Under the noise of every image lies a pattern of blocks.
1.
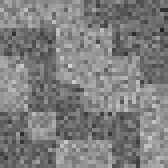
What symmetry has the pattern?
mirrored about the diagonal from the bottom left
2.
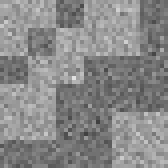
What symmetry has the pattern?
mirrored about the diagonal from the top left
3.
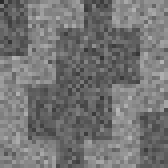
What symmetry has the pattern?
the same after a half turn
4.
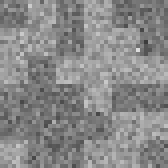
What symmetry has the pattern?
mirrored about the diagonal from the bottom left
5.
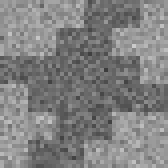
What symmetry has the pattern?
the same after a half turn
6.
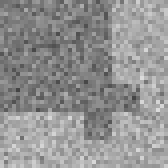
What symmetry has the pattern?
mirrored about the diagonal from the top left
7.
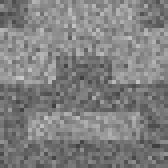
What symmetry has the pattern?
left and right mirror each other
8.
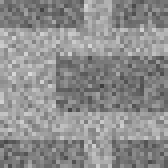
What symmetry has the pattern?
top and bottom mirror each other
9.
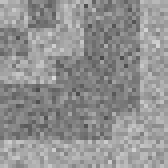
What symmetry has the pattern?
mirrored about the diagonal from the top left
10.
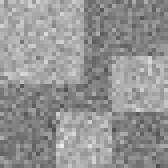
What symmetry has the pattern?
mirrored about the diagonal from the top left
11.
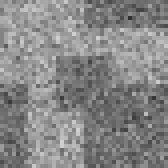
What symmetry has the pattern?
mirrored about the diagonal from the top left
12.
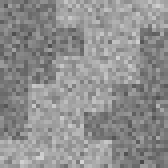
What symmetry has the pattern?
the same after a half turn
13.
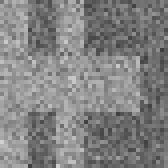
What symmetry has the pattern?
top and bottom mirror each other
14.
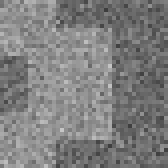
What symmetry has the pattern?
top and bottom mirror each other
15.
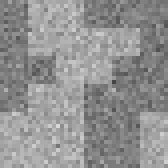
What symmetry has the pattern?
no symmetry
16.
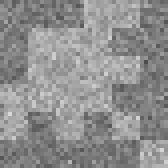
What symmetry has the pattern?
mirrored about the diagonal from the top left
